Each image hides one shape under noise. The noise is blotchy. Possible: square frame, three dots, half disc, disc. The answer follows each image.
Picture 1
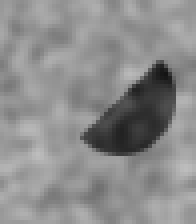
half disc
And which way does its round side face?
down and right
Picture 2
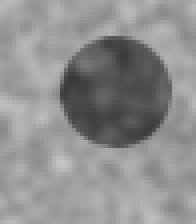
disc
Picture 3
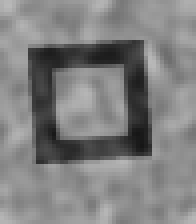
square frame
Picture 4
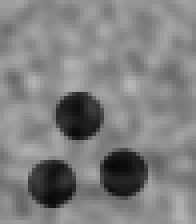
three dots
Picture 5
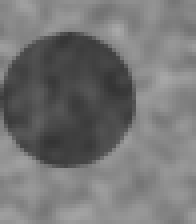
disc
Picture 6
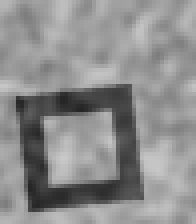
square frame
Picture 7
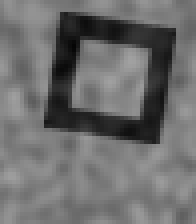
square frame
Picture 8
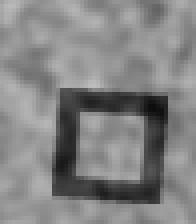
square frame
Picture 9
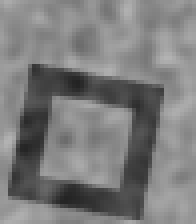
square frame
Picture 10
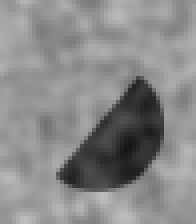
half disc
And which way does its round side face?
down and right
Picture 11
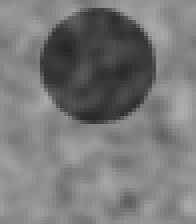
disc
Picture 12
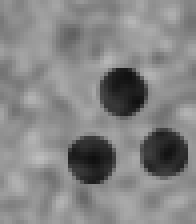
three dots
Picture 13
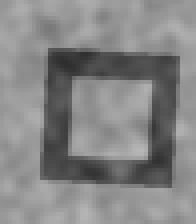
square frame
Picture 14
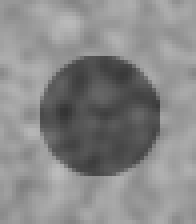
disc
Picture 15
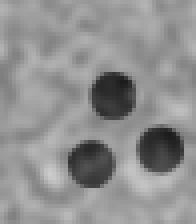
three dots
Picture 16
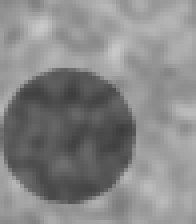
disc
